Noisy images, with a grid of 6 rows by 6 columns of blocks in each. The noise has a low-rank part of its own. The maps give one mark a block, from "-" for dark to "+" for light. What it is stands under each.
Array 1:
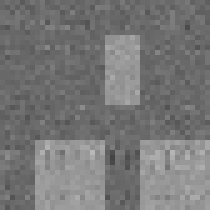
- - - - - -
- - - + - -
- - - + - -
- - - - - -
- + + - + +
- + + - + +
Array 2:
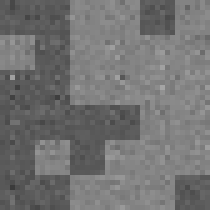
- - + + - +
+ - + + + +
- - + + + +
- - - - + +
- + - + + +
- - + + + -
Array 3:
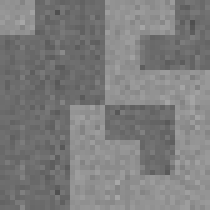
+ - - + + -
- - - + - -
- - - + + +
- - + - - +
- - + + - +
- - + + + +
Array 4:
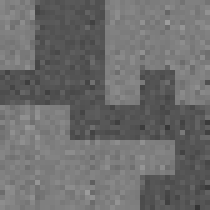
+ - - + + +
+ - - + + +
- - - + - +
+ + - - - -
+ + + + + -
+ + + + - -
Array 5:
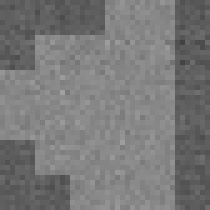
- - - + + -
- + + + + -
+ + + + + -
+ + + + + -
- + + + + -
- - + + + -
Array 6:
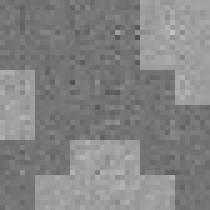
- - - - + +
- - - - + +
+ - - - - +
+ - - - - -
- - + + - -
- + + + + -
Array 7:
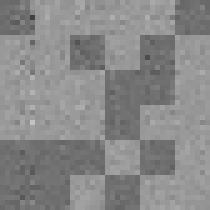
- + + + + -
+ + - + - +
+ + + - - +
+ + + - + +
- - - + - +
- - + - + +
